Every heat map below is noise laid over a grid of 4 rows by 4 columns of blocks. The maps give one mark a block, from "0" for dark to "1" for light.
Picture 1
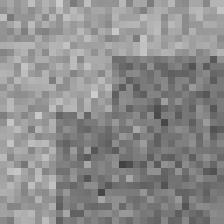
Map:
1 1 1 1
1 1 0 0
1 0 0 0
1 0 0 0
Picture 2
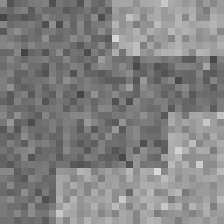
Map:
0 0 1 1
0 0 0 0
0 0 0 1
0 1 1 1
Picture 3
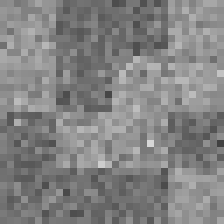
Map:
1 0 0 1
1 0 1 1
0 1 1 0
0 0 0 1
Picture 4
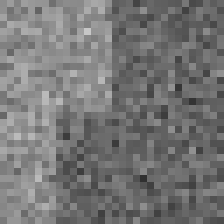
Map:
1 1 0 0
1 1 0 0
1 0 0 0
1 0 0 0
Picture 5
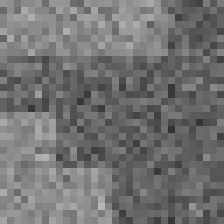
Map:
1 1 1 0
0 0 0 0
1 0 0 0
1 1 0 0
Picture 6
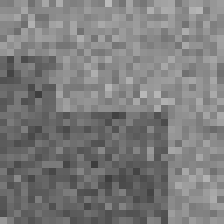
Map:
1 1 1 1
0 1 1 1
0 0 0 1
0 0 0 1
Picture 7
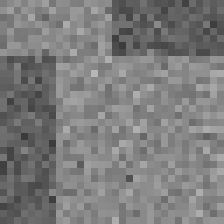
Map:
1 1 0 0
0 1 1 1
0 1 1 1
0 1 1 1
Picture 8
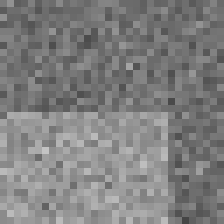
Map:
0 0 0 0
0 0 0 0
1 1 1 0
1 1 1 0
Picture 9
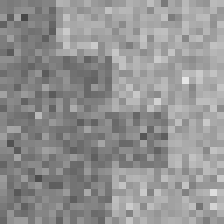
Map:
0 1 1 1
0 0 1 1
0 0 0 1
0 0 1 1
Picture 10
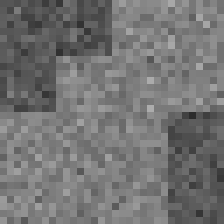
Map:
0 0 1 1
0 1 1 1
1 1 1 0
1 1 1 0
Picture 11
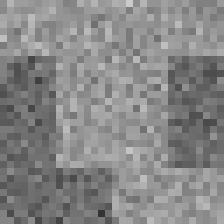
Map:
1 1 1 1
0 1 1 0
0 1 1 0
0 0 1 1
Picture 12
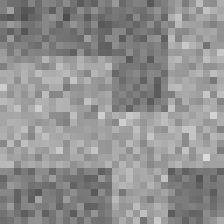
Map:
0 0 0 1
1 1 0 1
1 1 1 1
0 0 1 0
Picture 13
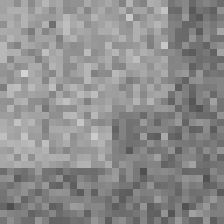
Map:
1 1 1 0
1 1 1 0
1 1 0 0
0 0 0 0
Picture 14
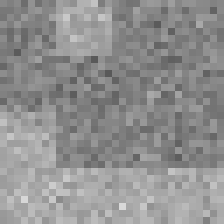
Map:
0 1 0 0
0 0 0 0
1 0 0 0
1 1 1 1
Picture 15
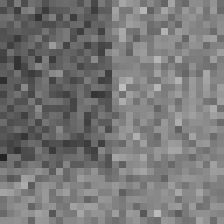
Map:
0 0 1 1
0 0 1 1
0 0 1 1
1 1 1 1
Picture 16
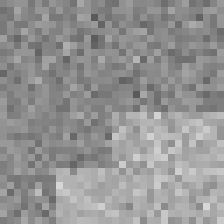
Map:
0 0 0 0
0 0 0 0
0 0 1 1
0 1 1 1
